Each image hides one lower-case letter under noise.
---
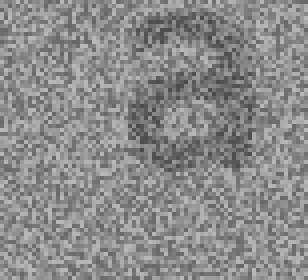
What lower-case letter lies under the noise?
a
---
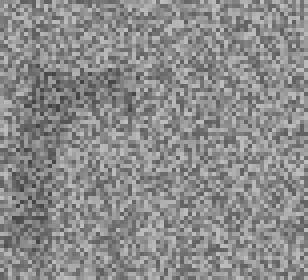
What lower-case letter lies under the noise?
r
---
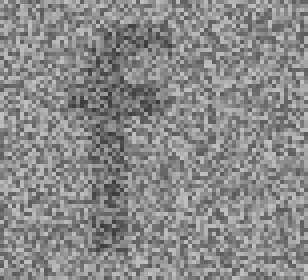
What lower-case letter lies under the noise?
f
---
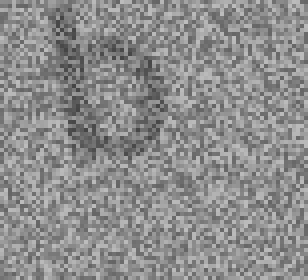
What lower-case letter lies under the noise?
b
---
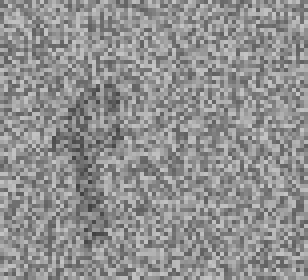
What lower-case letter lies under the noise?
f
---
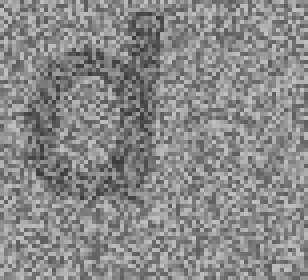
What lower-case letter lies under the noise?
d
